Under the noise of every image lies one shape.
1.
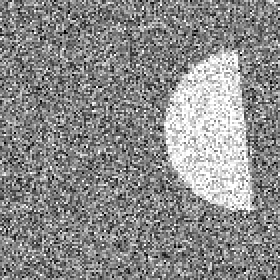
half disc
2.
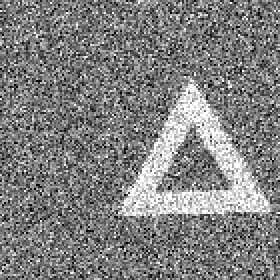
triangle frame
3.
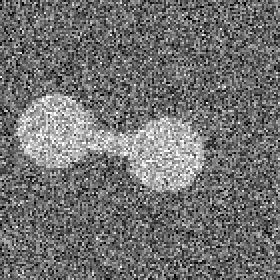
dumbbell
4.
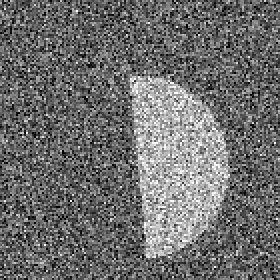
half disc
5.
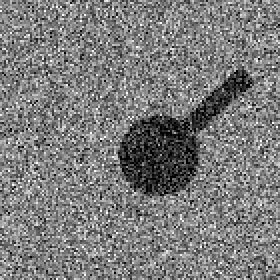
lollipop
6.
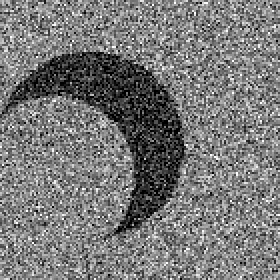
crescent
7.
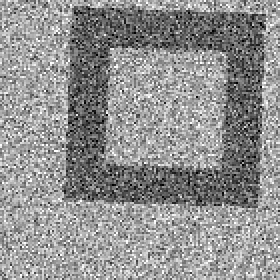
square frame
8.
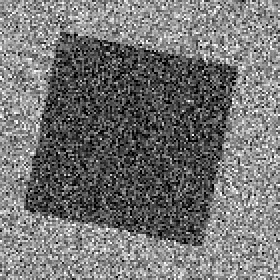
square
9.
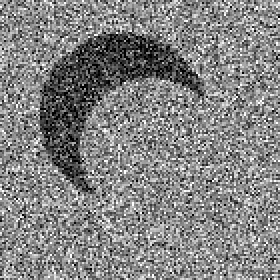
crescent
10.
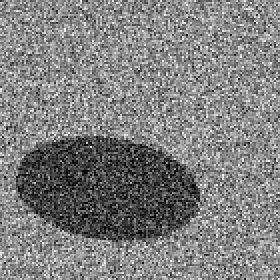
ellipse
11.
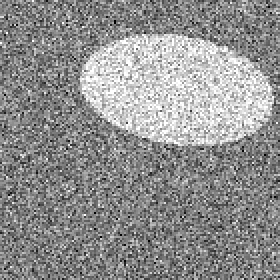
ellipse
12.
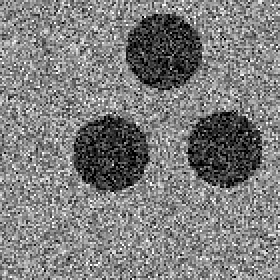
three dots
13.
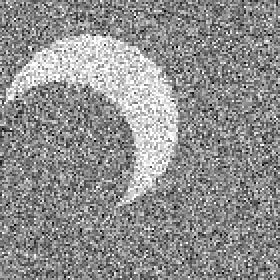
crescent
